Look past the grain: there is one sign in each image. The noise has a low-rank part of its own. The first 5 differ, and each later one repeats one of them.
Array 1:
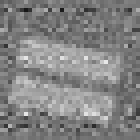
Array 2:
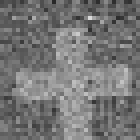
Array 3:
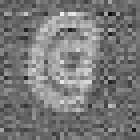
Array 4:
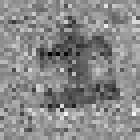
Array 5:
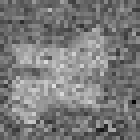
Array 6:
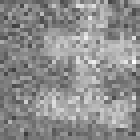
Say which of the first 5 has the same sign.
4
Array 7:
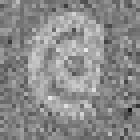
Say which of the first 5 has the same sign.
3
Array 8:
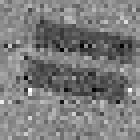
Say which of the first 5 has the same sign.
1
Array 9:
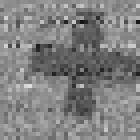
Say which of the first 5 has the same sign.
2
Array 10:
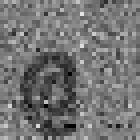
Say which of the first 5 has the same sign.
3
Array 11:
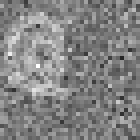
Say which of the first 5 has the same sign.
3
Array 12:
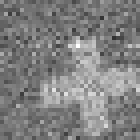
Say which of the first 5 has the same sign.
2
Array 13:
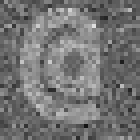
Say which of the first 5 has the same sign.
3
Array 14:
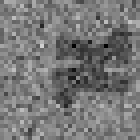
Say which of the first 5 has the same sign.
5
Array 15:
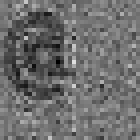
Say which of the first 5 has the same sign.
3
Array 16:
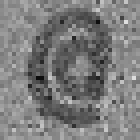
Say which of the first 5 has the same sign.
3
